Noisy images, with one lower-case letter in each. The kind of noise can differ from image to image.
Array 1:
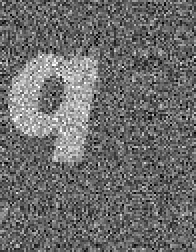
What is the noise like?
low rank plus noise
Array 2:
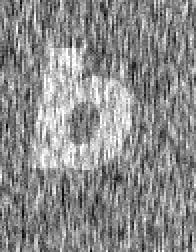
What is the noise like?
streaked along the columns
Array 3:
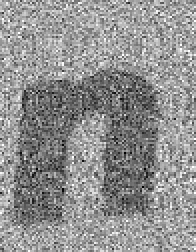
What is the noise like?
low rank plus noise
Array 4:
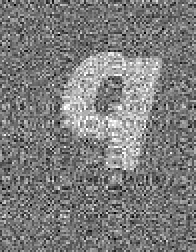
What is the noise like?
low rank plus noise
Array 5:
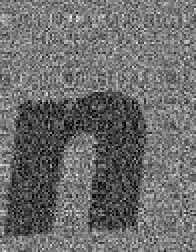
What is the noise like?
low rank plus noise
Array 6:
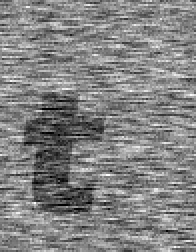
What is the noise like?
streaked along the rows
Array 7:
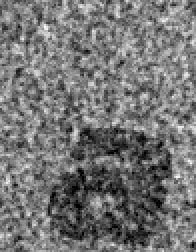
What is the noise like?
blotchy
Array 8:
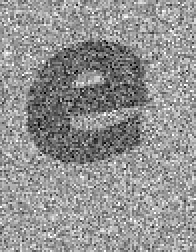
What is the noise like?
independent entries
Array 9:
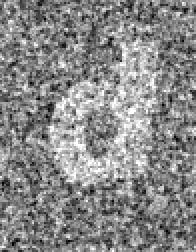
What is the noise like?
blotchy
